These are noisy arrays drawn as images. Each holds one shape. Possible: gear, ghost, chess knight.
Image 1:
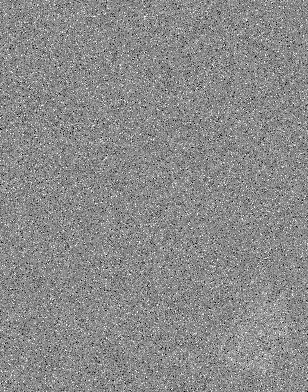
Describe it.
light chess knight, bottom right
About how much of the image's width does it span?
a quarter
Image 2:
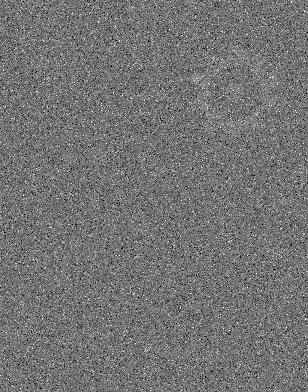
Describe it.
light gear, top right
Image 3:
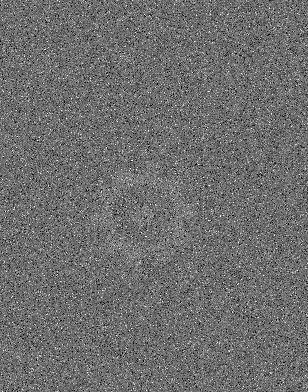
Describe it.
light gear, centre
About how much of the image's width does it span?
a third
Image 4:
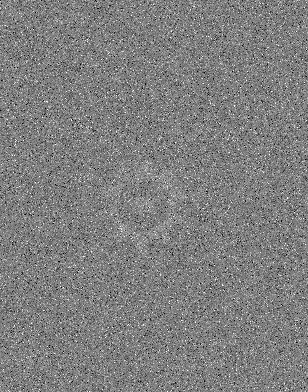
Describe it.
light gear, centre
